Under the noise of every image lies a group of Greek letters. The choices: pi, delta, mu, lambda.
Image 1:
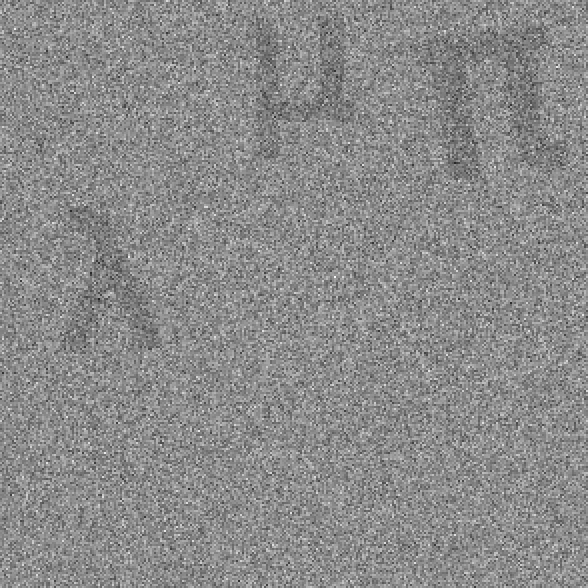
top middle: mu; top right: pi; middle left: lambda
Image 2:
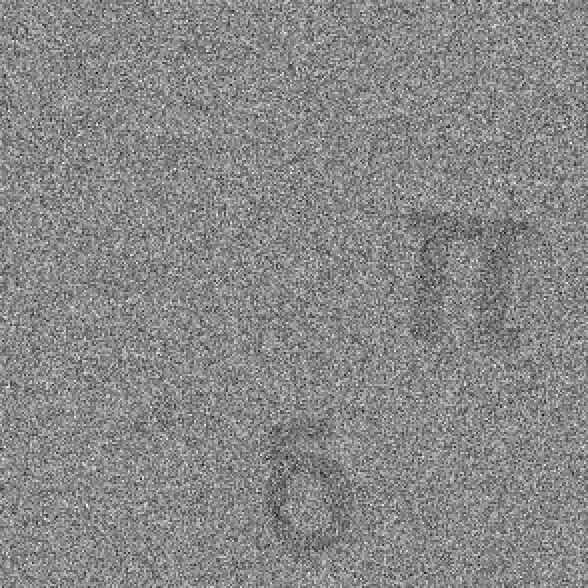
middle right: pi; bottom middle: delta
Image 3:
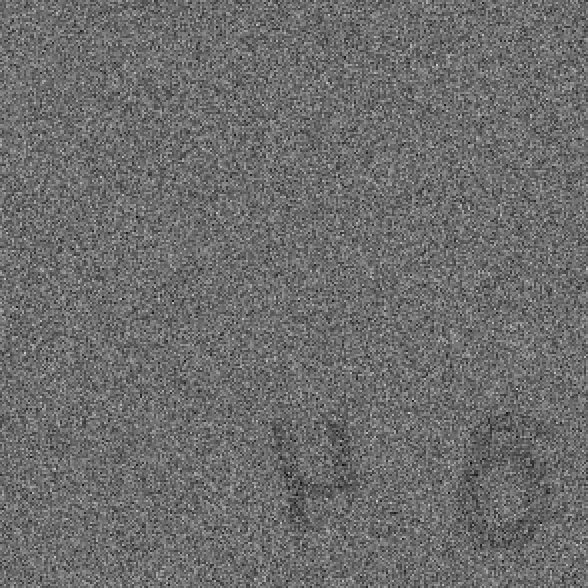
bottom middle: mu; bottom right: delta
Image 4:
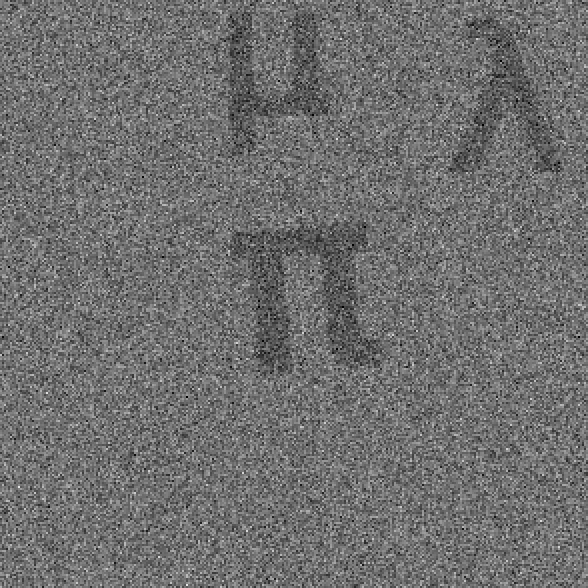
top middle: mu; top right: lambda; centre: pi
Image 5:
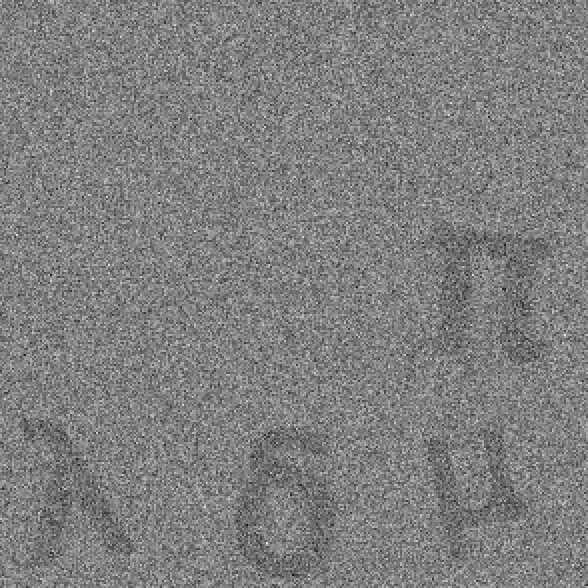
middle right: pi; bottom left: lambda; bottom middle: delta; bottom right: mu
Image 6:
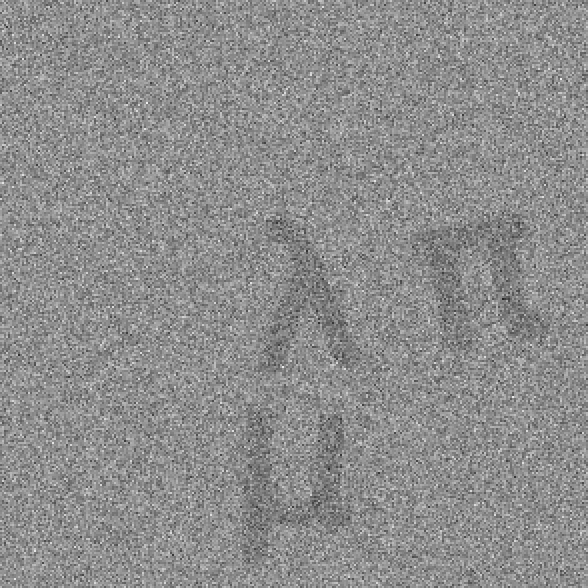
centre: lambda; middle right: pi; bottom middle: mu
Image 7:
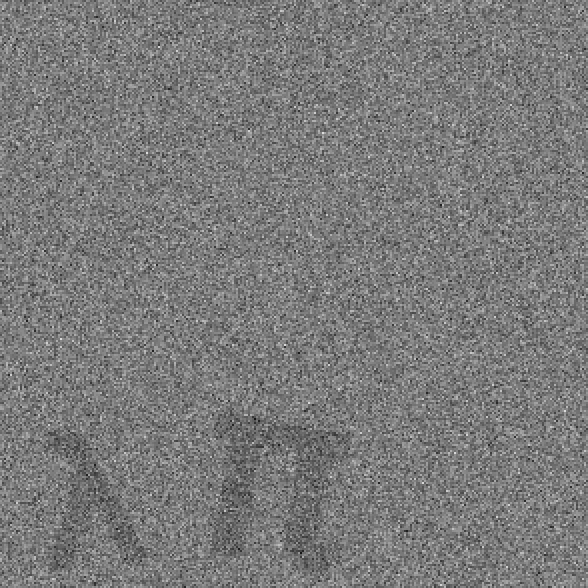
bottom left: lambda; bottom middle: pi
